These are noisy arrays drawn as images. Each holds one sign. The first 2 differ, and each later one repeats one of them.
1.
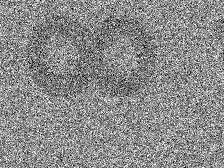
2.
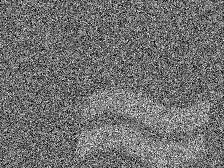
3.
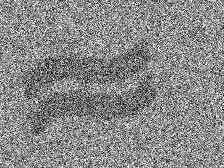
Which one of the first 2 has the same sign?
2
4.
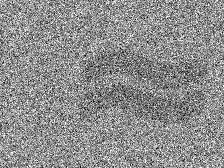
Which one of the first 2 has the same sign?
2
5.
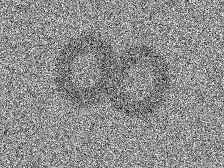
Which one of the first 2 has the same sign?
1
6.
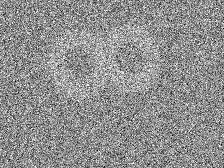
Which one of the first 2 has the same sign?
1
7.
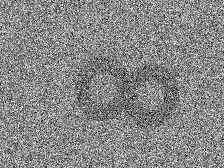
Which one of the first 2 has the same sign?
1
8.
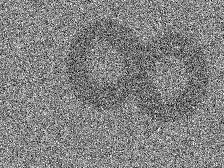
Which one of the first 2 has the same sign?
1
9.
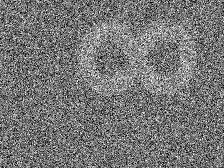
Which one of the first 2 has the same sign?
1
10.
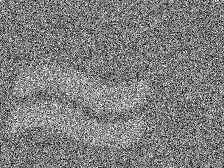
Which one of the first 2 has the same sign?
2
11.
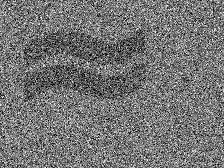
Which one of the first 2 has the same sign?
2
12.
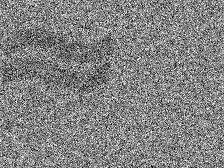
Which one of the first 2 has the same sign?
2
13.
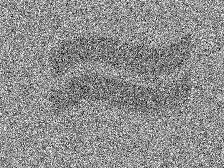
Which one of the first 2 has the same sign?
2
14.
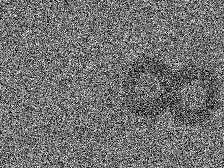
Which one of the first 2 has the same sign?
1
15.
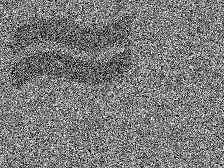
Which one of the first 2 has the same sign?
2
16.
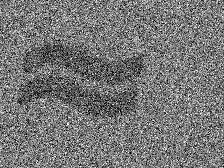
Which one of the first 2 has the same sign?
2
